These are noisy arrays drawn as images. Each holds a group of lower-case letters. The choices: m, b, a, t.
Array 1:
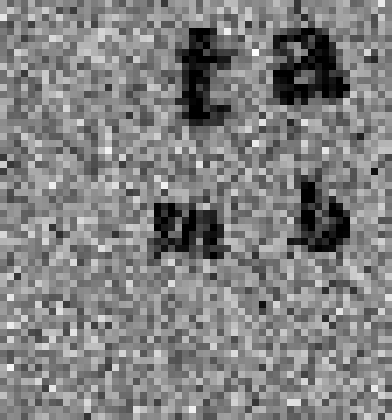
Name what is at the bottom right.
nothing
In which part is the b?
middle right
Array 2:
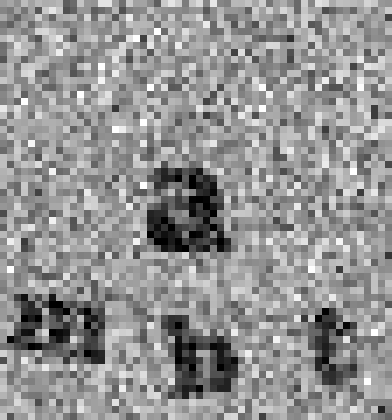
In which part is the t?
bottom right
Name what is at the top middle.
nothing
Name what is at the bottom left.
m
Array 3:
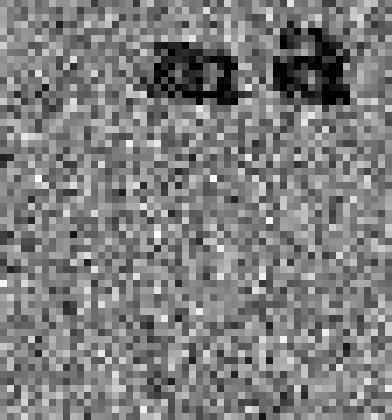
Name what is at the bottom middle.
nothing
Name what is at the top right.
a
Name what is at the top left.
nothing
